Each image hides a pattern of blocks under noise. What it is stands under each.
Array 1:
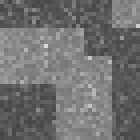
mirrored about the diagonal from the bottom left
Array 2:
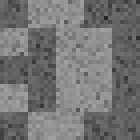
top and bottom mirror each other
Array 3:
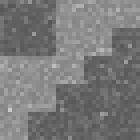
mirrored about the diagonal from the top left
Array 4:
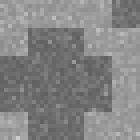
mirrored about the diagonal from the bottom left
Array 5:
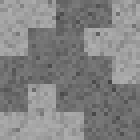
mirrored about the diagonal from the top left
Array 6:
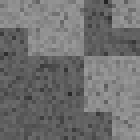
mirrored about the diagonal from the bottom left
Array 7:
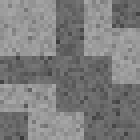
mirrored about the diagonal from the top left
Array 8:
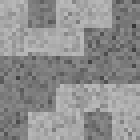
the same after a half turn
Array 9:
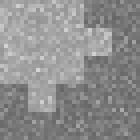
mirrored about the diagonal from the top left
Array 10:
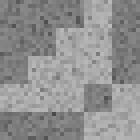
mirrored about the diagonal from the top left
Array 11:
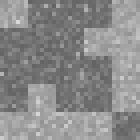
mirrored about the diagonal from the top left
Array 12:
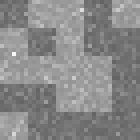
mirrored about the diagonal from the top left
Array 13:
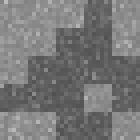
mirrored about the diagonal from the top left
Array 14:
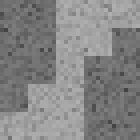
the same after a half turn
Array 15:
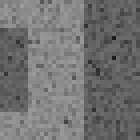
top and bottom mirror each other
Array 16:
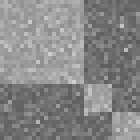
mirrored about the diagonal from the top left
